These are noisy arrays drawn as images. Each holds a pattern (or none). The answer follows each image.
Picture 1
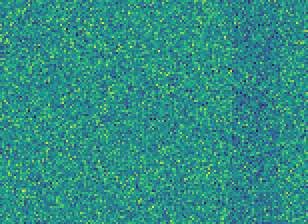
one band of columns
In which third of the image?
right
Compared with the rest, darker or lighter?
darker
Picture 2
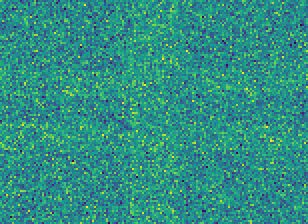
bands of rows crossing bands of columns
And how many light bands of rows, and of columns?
2 and 1
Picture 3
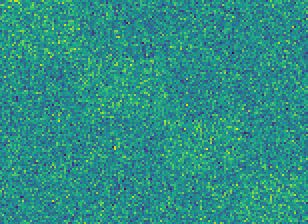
blocks along the diagonal
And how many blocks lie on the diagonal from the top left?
4
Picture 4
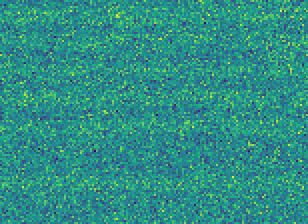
bands of rows
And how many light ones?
6
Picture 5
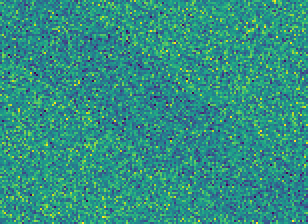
a diagonal band
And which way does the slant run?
top left to bottom right
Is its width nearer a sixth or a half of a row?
a half
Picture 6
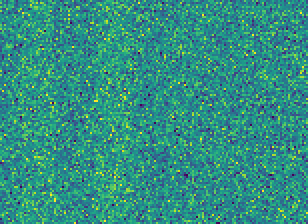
bands of columns
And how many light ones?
2
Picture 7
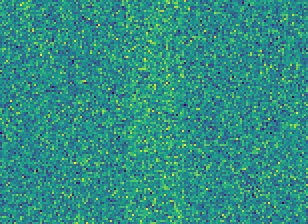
one band of columns
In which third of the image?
middle
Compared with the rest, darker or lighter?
lighter
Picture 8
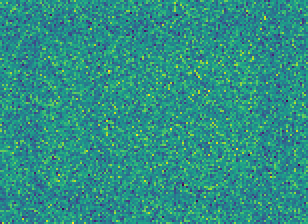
bands of rows crossing bands of columns
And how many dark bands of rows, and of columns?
2 and 3
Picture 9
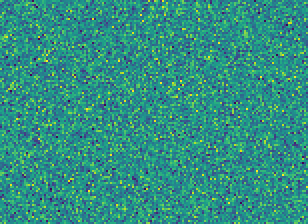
only noise
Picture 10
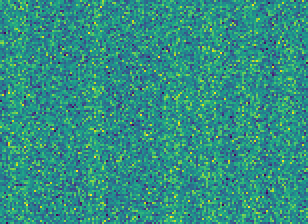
bands of columns
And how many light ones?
6
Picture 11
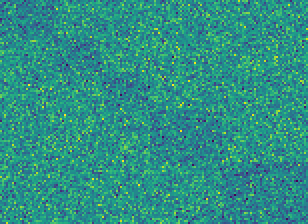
blocks along the diagonal
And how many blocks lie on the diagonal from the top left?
5
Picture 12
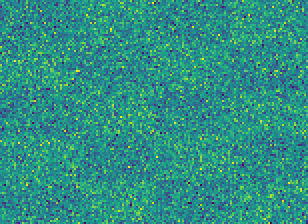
a checkerboard
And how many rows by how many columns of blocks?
5 by 4
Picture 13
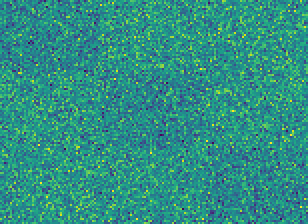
blocks along the diagonal
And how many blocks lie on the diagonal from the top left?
3
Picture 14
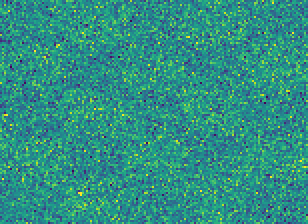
a checkerboard
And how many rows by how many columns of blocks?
5 by 5
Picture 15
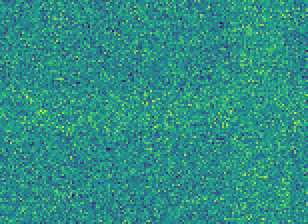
bands of rows crossing bands of columns
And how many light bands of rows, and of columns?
1 and 1
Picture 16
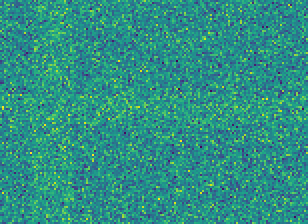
bands of rows crossing bands of columns
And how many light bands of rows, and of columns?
1 and 1
